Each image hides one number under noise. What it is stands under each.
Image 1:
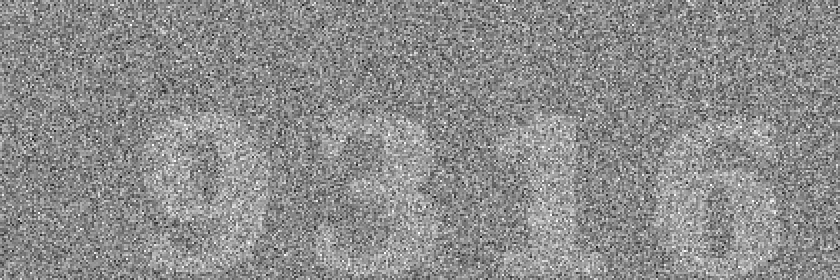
9316
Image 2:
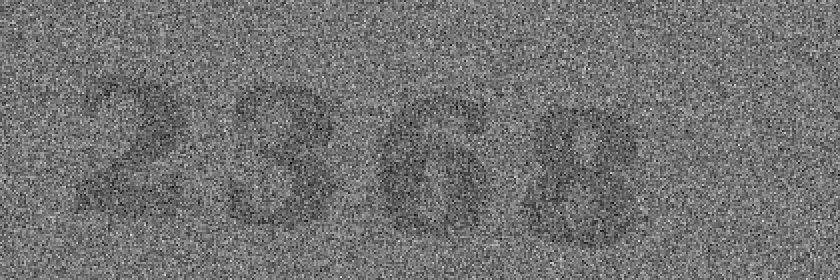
2368
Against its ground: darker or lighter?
darker
